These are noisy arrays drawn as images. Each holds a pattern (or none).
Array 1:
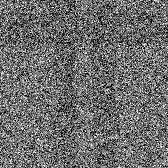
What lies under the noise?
bands of rows crossing bands of columns
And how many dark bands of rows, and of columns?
1 and 2
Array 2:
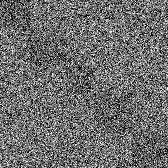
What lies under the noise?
blocks along the diagonal
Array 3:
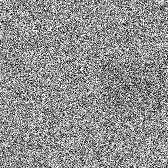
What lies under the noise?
one block
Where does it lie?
middle right
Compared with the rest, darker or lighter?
darker
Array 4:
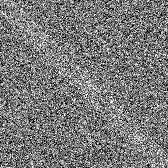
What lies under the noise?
a diagonal band
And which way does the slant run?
top left to bottom right
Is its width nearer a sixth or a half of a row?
a sixth
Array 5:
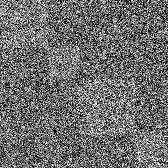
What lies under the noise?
blocks along the diagonal
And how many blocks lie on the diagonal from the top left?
4
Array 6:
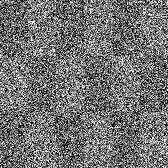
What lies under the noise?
a checkerboard
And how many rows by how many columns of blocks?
3 by 6
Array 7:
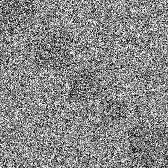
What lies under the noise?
blocks along the diagonal
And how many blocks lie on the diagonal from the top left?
5
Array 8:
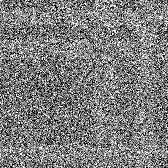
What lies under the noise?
bands of rows crossing bands of columns
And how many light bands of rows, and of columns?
3 and 2
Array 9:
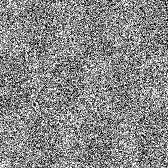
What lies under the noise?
a checkerboard
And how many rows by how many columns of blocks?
3 by 6
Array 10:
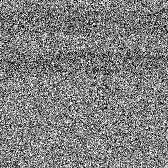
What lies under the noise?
bands of rows
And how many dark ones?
2
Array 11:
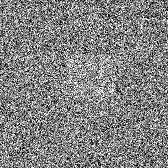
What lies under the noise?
one block
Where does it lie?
centre
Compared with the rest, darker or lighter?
lighter
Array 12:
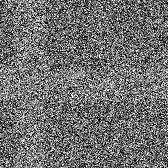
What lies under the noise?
bands of rows crossing bands of columns
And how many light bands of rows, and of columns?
1 and 1
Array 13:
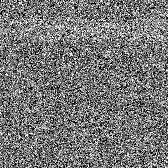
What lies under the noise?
one band of rows
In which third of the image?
top
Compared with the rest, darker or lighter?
lighter
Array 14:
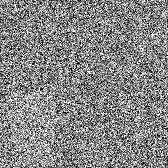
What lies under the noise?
one block
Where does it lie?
bottom left
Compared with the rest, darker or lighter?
lighter
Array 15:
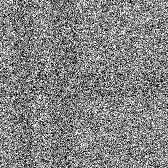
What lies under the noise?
bands of rows crossing bands of columns
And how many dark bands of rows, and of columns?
1 and 2
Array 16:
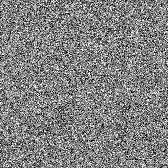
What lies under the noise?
only noise
